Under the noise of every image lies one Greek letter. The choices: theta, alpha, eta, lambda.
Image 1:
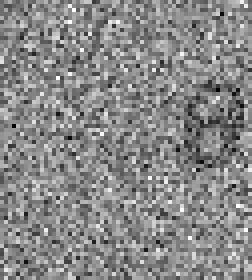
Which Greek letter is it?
theta
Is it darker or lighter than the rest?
darker
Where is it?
middle right
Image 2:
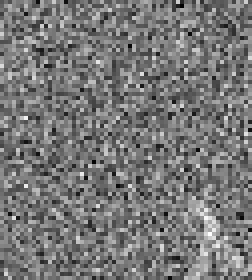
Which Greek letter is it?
lambda
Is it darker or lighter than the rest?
lighter
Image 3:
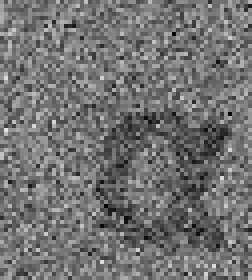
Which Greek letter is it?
alpha
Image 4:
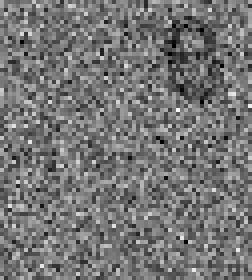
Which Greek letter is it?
theta
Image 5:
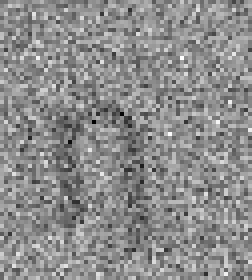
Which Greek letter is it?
eta
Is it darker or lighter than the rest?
darker
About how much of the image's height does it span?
half
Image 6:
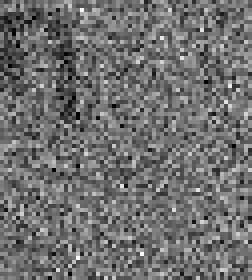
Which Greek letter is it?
eta
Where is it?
top left
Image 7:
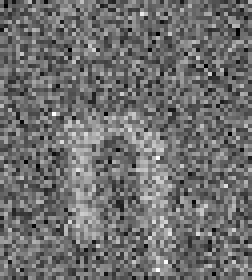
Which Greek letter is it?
eta
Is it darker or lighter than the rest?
lighter
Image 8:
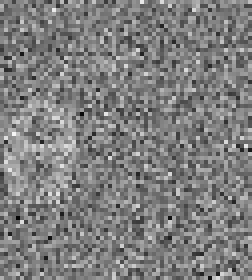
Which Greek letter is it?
theta
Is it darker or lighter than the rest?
lighter
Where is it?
middle left
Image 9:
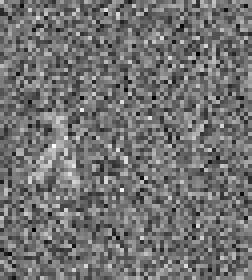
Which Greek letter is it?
lambda
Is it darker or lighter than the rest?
lighter
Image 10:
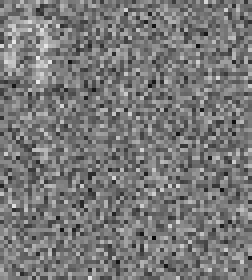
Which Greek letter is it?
eta
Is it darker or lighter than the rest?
lighter
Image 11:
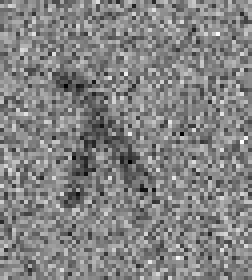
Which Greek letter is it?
lambda
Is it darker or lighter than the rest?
darker
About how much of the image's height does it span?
half
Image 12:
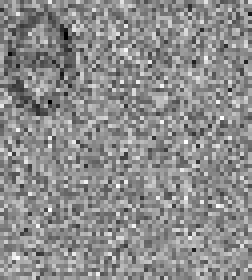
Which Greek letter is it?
theta
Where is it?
top left
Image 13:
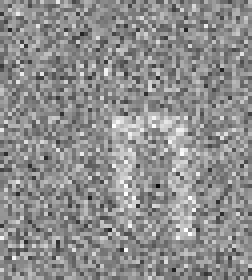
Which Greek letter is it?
eta
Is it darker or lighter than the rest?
lighter
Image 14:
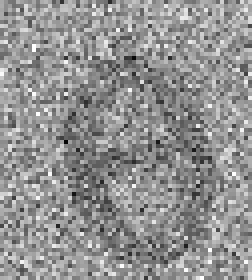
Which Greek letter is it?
theta
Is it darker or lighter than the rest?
darker
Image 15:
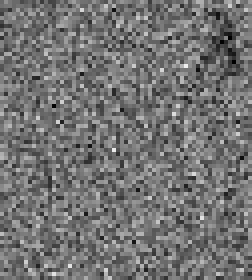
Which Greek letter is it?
lambda
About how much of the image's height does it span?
a quarter
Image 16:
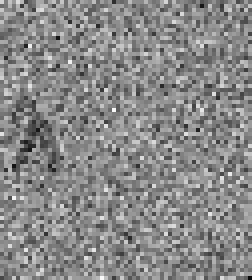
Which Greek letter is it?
lambda
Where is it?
middle left
